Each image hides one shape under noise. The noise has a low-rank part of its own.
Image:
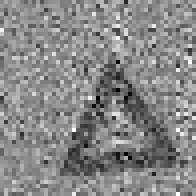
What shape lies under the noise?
triangle frame
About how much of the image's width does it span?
two thirds
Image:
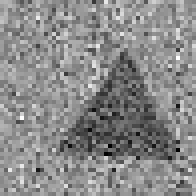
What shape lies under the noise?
triangle
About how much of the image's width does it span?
two thirds
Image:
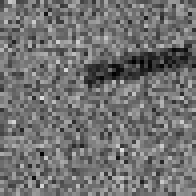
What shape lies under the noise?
bar
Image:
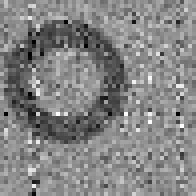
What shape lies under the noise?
ring
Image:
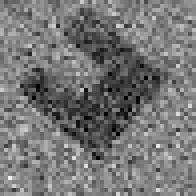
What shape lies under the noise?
square with a notch
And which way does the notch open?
up and left
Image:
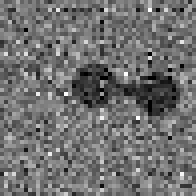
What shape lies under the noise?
dumbbell
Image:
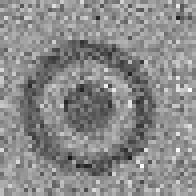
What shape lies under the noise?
bullseye
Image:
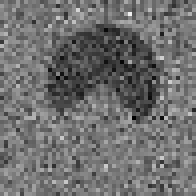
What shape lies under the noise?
disc with a wedge cut out
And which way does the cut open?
down
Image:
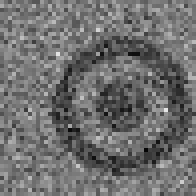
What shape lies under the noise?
bullseye
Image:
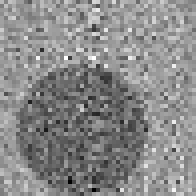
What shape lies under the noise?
disc
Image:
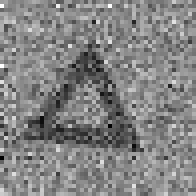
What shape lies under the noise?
triangle frame
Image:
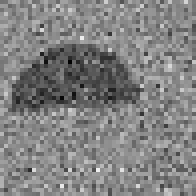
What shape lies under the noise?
half disc
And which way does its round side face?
up
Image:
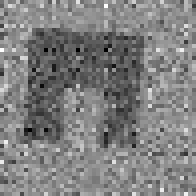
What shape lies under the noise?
square with a notch
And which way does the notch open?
down
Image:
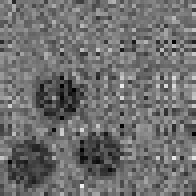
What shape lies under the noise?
three dots
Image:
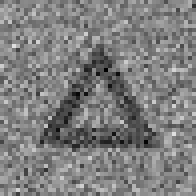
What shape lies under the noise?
triangle frame
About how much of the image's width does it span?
two thirds
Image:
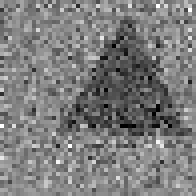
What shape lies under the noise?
triangle
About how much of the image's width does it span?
two thirds
